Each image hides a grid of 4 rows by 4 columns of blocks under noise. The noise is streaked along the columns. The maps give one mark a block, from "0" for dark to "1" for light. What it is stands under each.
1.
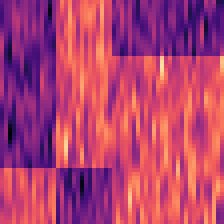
0100
0111
0111
1011
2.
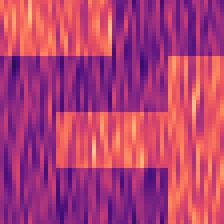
1100
0001
0111
0001
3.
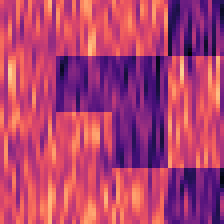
1110
1001
1101
1110
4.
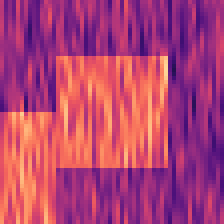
0000
0110
1110
1000
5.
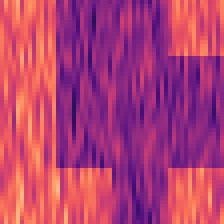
1001
1000
1000
1101
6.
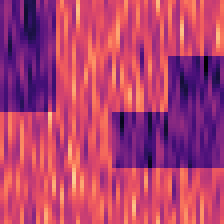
0111
0110
1100
1111
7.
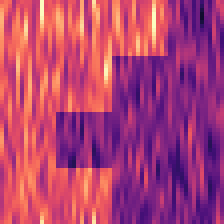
1110
1100
1000
1100
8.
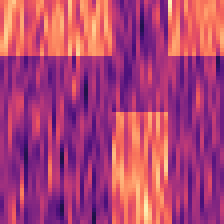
1101
0000
0010
0010
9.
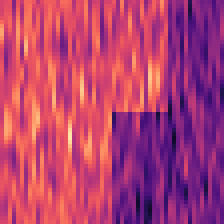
1110
1110
1100
1100
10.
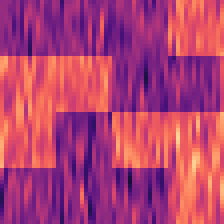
0001
1100
1011
0001
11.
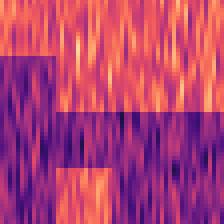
1111
0111
0000
0100
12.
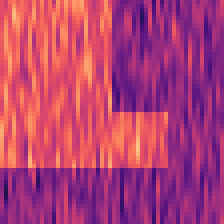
1100
1100
1110
0000
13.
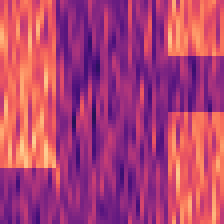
1001
1000
1001
0001
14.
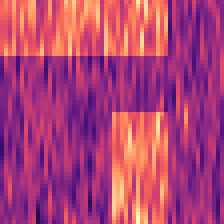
1110
0000
0010
0010
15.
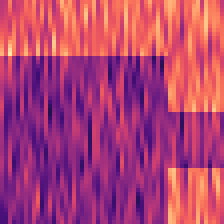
1111
0001
0000
0001
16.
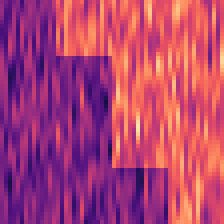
0111
0011
0011
0001
